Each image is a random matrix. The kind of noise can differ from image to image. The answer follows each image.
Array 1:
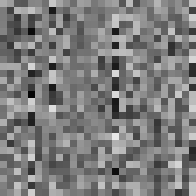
columns of uneven size
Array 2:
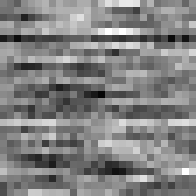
streaked along the rows
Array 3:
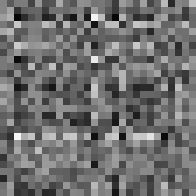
low rank plus noise
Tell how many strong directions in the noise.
one
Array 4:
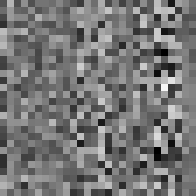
columns of uneven size
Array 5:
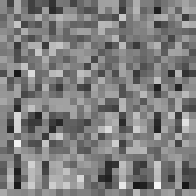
low rank plus noise
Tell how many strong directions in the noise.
one
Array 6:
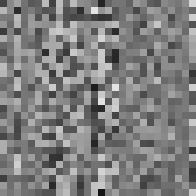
columns of uneven size
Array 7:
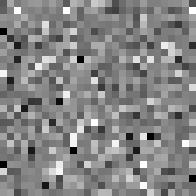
heavy tails
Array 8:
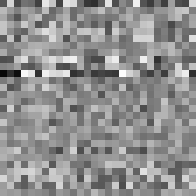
rows of uneven size
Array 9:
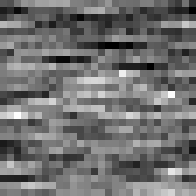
streaked along the rows
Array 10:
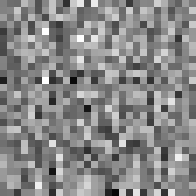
low rank plus noise
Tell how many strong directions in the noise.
five to eight
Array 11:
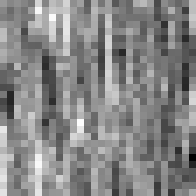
streaked along the columns
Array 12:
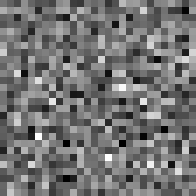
independent entries
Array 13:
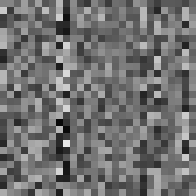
columns of uneven size
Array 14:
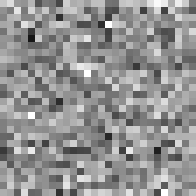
low rank plus noise
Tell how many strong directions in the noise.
five to eight
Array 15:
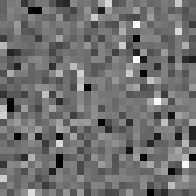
heavy tails
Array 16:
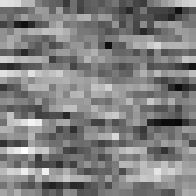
streaked along the rows
